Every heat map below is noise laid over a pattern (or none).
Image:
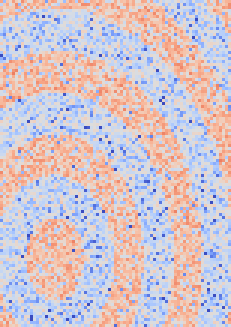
rings round one point
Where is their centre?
bottom left
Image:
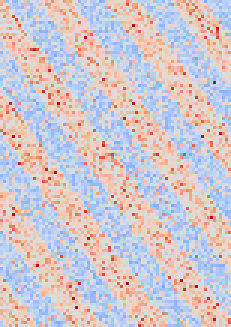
diagonal stripes
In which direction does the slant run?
top left to bottom right
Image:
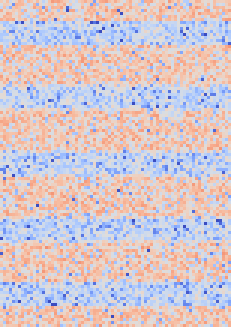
horizontal stripes
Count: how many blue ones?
5
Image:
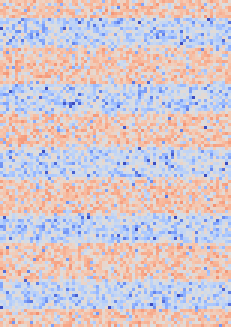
horizontal stripes
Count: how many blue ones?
5
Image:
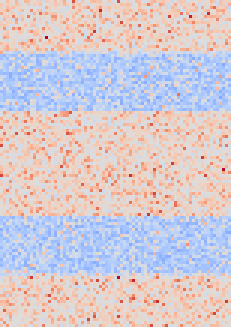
horizontal stripes
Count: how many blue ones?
2
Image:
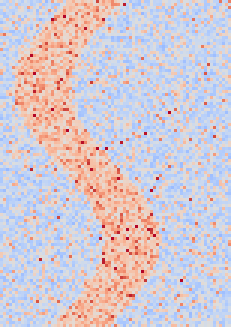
a wavy band
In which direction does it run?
top to bottom
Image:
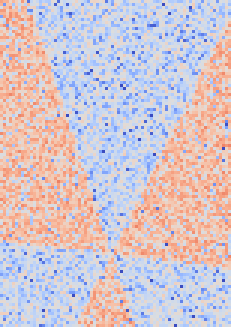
spokes from one point
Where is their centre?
bottom middle
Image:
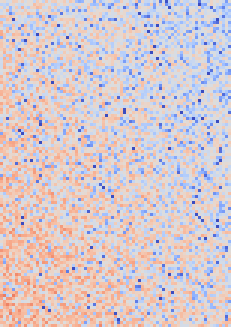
a smooth slope
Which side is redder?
bottom left
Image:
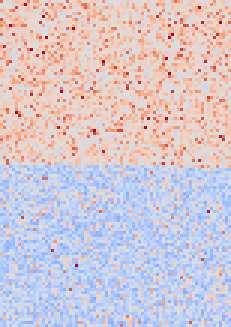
a sharp edge
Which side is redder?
top
